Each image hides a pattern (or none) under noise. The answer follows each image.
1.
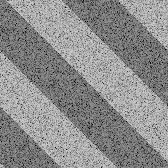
diagonal stripes
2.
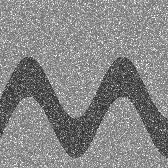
a wavy band
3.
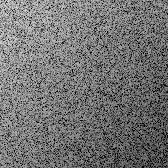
a smooth slope
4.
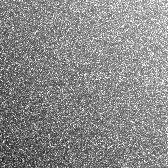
a smooth slope
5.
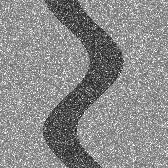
a wavy band
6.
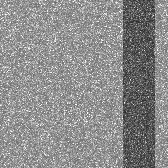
one vertical stripe
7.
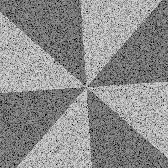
spokes from one point
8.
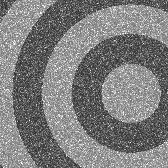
rings round one point
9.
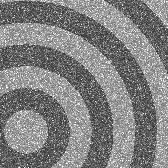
rings round one point
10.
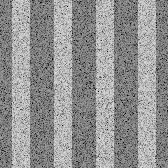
vertical stripes
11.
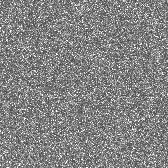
only noise
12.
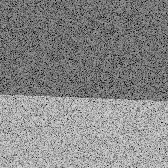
a sharp edge
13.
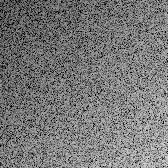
a smooth slope
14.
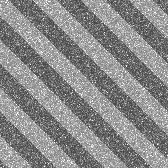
diagonal stripes
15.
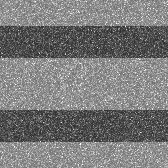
horizontal stripes
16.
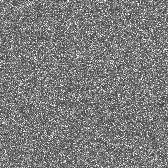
only noise
